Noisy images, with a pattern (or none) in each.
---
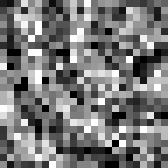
rings round one point
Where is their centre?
top right
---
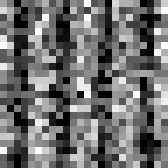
vertical stripes
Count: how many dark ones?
4
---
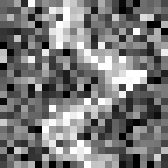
a wavy band
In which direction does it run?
top to bottom
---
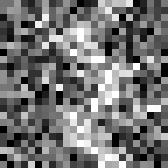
a wavy band
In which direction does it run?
top to bottom
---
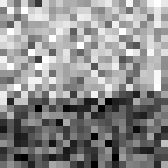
a sharp edge
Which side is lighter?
top
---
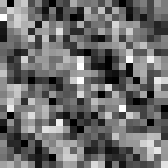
diagonal stripes
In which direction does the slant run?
top left to bottom right
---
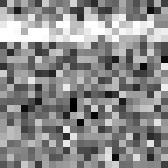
one horizontal stripe
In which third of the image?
top
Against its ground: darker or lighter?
lighter
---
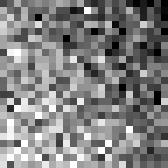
a smooth slope
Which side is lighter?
bottom left
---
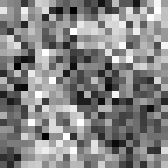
spokes from one point
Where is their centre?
top left
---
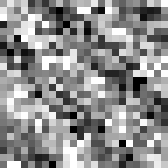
diagonal stripes
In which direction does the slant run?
top left to bottom right
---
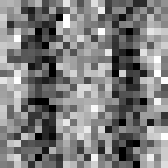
vertical stripes
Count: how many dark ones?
2
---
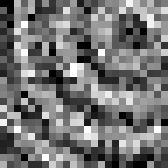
rings round one point
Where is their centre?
top right
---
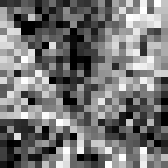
spokes from one point
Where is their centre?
bottom middle
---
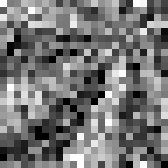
spokes from one point
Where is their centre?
top right
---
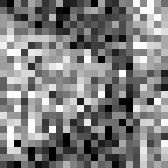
spokes from one point
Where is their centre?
middle right
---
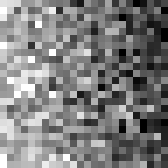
a smooth slope
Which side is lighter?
left
